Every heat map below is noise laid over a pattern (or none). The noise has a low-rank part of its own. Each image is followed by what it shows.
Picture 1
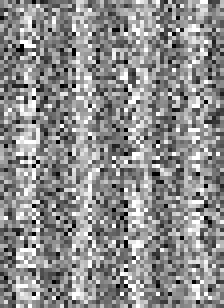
vertical stripes
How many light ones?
4
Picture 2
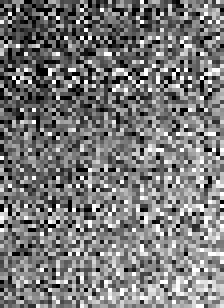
a smooth slope
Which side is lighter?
bottom right
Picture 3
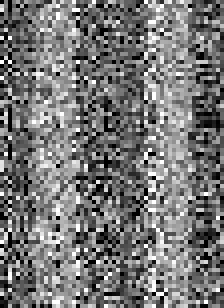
vertical stripes
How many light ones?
2
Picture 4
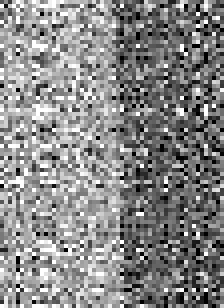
a sharp edge
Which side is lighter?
left
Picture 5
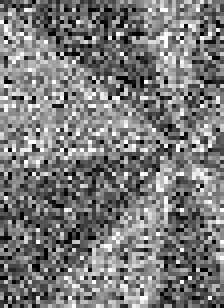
spokes from one point
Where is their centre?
middle right
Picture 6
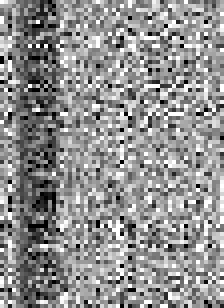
one vertical stripe
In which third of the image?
left
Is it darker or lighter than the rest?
darker
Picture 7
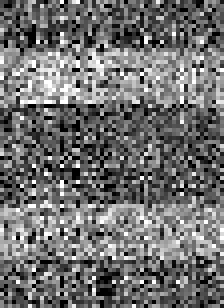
horizontal stripes
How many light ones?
2
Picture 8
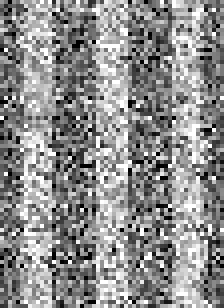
vertical stripes
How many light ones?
3
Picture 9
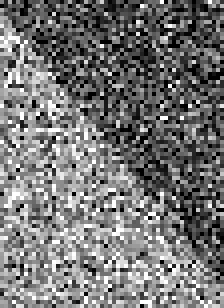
a sharp edge
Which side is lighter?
bottom left
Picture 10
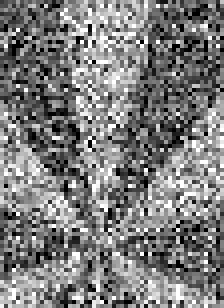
spokes from one point
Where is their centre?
bottom middle
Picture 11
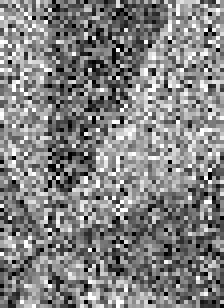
spokes from one point
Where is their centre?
bottom left
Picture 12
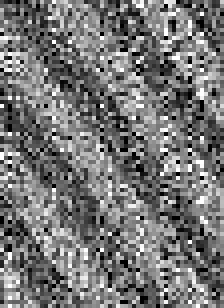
diagonal stripes
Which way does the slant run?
top left to bottom right
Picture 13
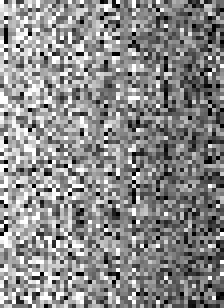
a smooth slope
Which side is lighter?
left
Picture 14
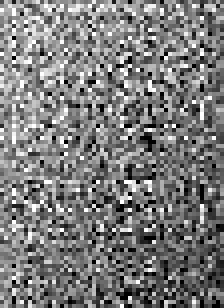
a smooth slope
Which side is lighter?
top left
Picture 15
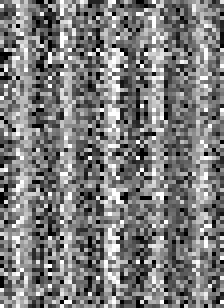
vertical stripes
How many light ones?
5
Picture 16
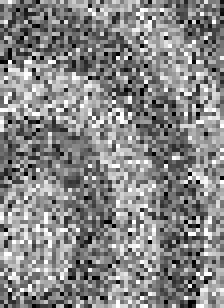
rings round one point
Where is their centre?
bottom left
